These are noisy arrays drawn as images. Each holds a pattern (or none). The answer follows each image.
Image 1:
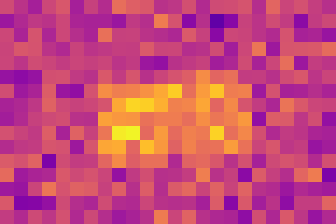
one block
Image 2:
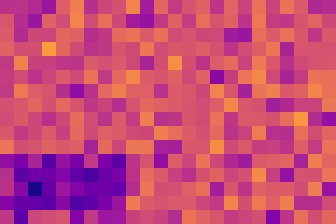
one block
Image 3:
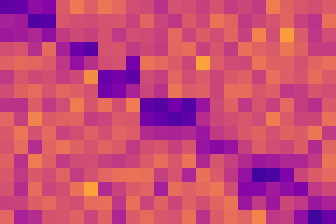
blocks along the diagonal
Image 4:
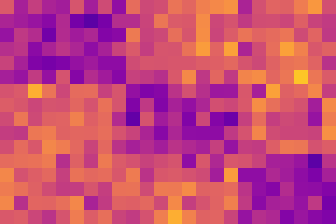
blocks along the diagonal
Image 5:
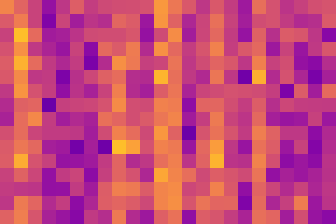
bands of columns
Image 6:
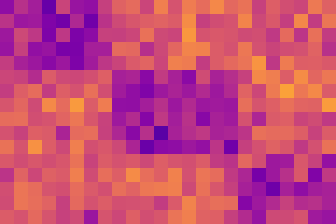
blocks along the diagonal
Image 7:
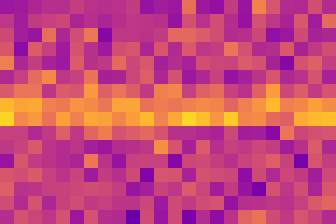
one band of rows
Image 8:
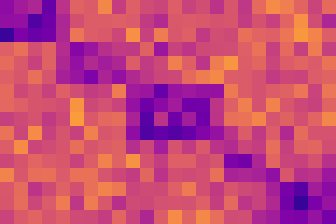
blocks along the diagonal
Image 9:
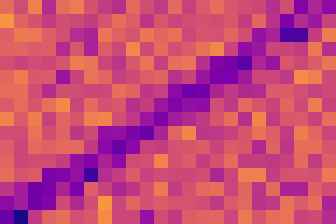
a diagonal band
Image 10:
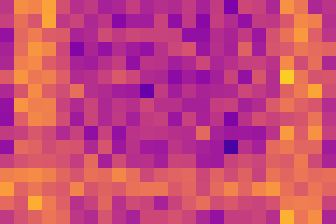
bands of rows crossing bands of columns
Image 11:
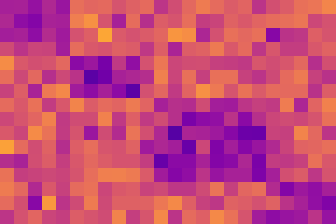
blocks along the diagonal
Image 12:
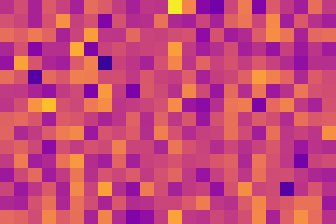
only noise
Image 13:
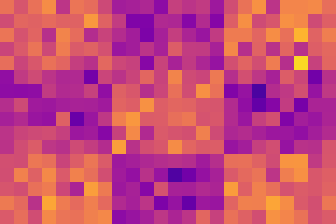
a checkerboard
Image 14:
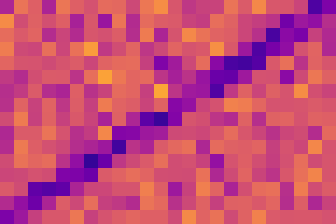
a diagonal band
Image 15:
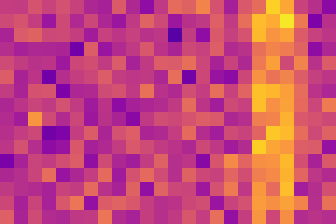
one band of columns
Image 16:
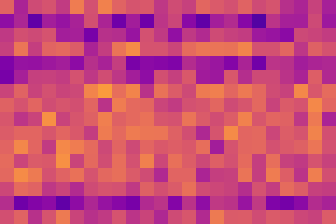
bands of rows
